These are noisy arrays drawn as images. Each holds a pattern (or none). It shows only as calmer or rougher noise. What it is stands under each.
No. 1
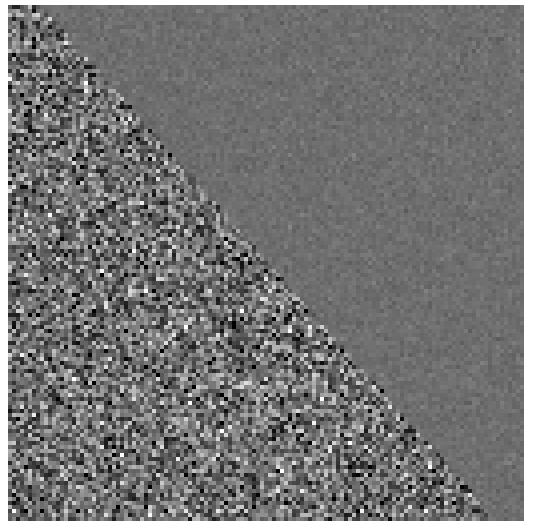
a sharp edge
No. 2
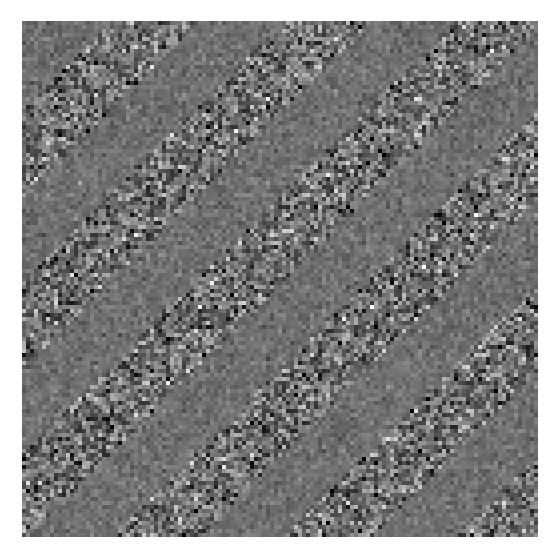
diagonal stripes
